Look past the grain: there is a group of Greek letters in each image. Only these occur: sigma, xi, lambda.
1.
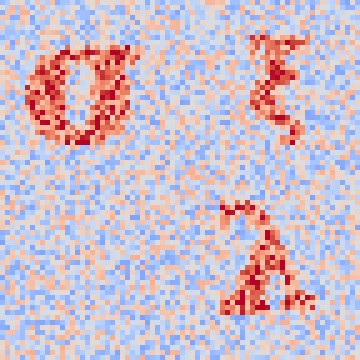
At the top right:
xi
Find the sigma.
top left
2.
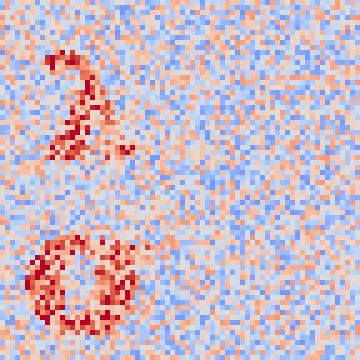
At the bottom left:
sigma
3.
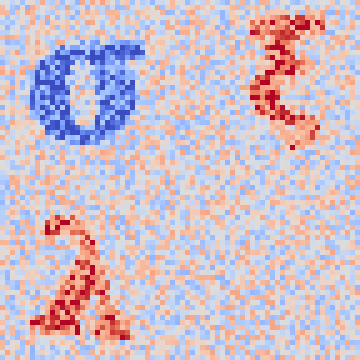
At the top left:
sigma
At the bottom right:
nothing
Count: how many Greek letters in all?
3
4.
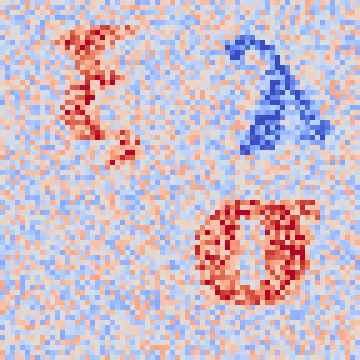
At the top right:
lambda
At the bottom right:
sigma
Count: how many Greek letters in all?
3
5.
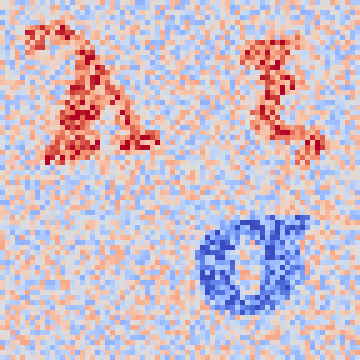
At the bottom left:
nothing
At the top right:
xi
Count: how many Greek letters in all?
3
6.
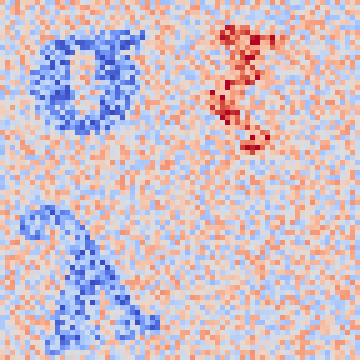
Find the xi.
top right
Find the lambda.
bottom left
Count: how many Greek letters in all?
3
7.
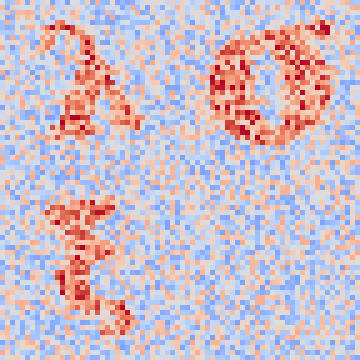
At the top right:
sigma
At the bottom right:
nothing
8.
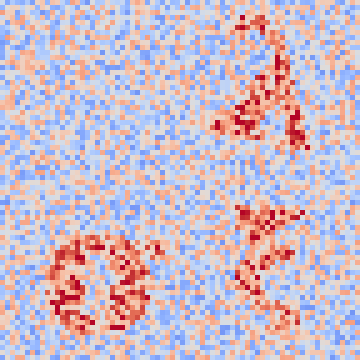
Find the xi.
bottom right
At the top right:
lambda
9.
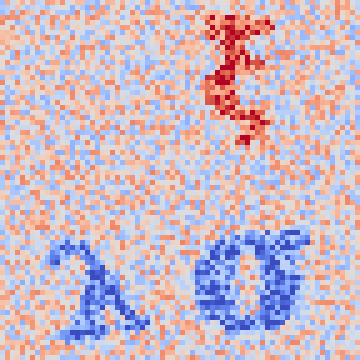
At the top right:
xi
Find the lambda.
bottom left
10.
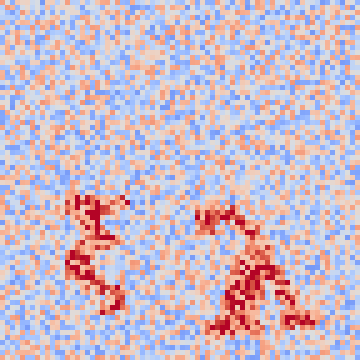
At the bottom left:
xi
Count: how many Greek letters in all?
2
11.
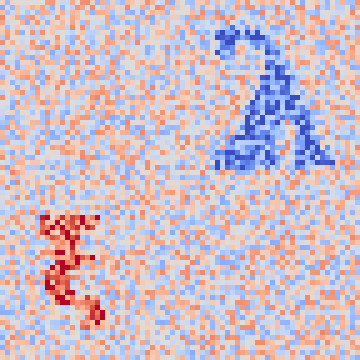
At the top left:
nothing
